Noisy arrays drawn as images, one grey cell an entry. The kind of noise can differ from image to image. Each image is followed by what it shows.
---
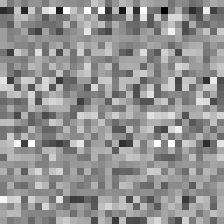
rows of uneven size
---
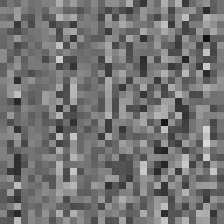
columns of uneven size
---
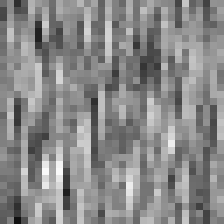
streaked along the columns
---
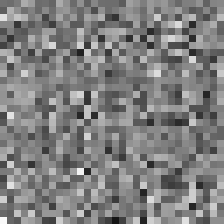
low rank plus noise
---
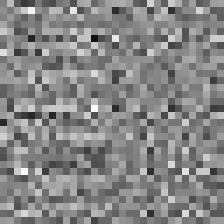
low rank plus noise
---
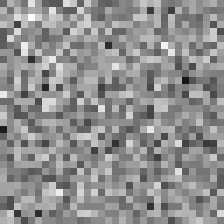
low rank plus noise
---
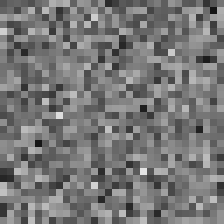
independent entries
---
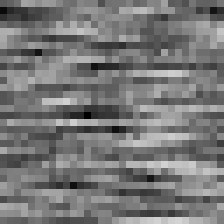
streaked along the rows
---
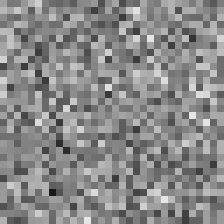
independent entries
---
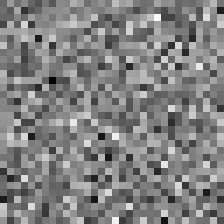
independent entries
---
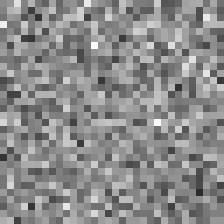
independent entries
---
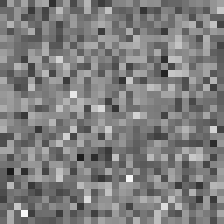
low rank plus noise
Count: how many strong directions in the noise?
five to eight
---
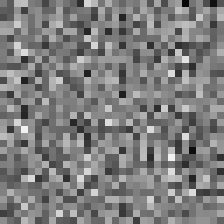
low rank plus noise
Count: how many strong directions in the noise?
five to eight
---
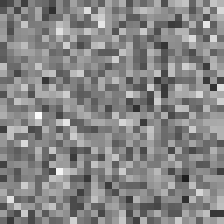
independent entries
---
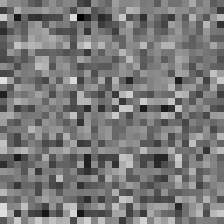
low rank plus noise
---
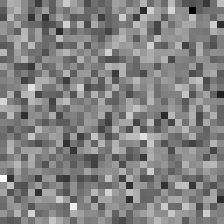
independent entries
